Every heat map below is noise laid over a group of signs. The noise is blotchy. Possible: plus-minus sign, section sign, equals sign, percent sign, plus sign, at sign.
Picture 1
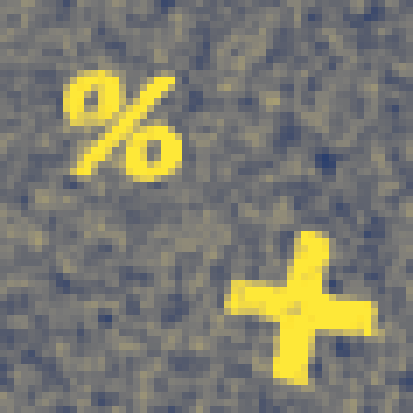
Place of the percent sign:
top left
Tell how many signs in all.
2
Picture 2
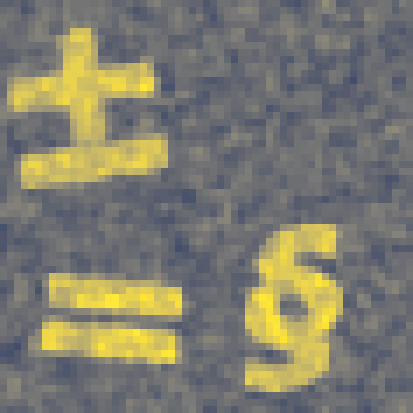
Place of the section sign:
bottom right
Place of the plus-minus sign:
top left
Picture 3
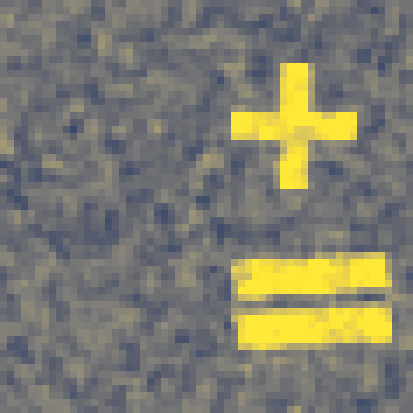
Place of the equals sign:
bottom right
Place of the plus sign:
top right
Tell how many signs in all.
2
